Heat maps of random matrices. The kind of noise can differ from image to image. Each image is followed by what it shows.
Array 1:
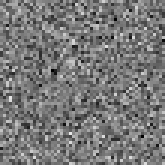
independent entries
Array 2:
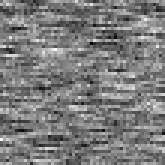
streaked along the rows
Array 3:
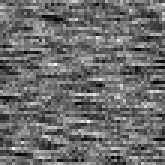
streaked along the rows
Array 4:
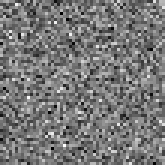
independent entries
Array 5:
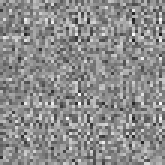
low rank plus noise
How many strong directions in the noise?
one
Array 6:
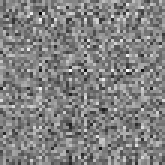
low rank plus noise
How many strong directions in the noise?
one
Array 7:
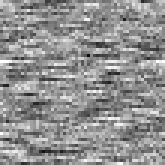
streaked along the rows
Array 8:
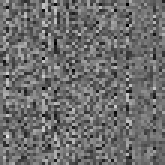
columns of uneven size
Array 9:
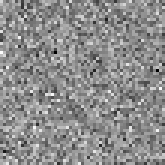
independent entries
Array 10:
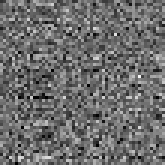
low rank plus noise
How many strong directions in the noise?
two
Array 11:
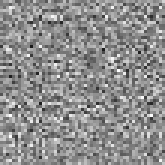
low rank plus noise
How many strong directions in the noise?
two
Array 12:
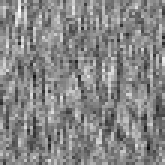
streaked along the columns
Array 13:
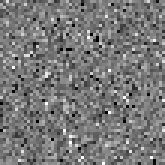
heavy tails
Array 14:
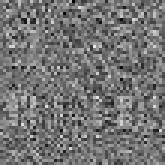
low rank plus noise
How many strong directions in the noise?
one
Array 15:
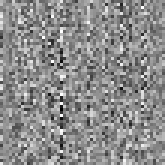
columns of uneven size
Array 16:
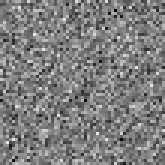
independent entries
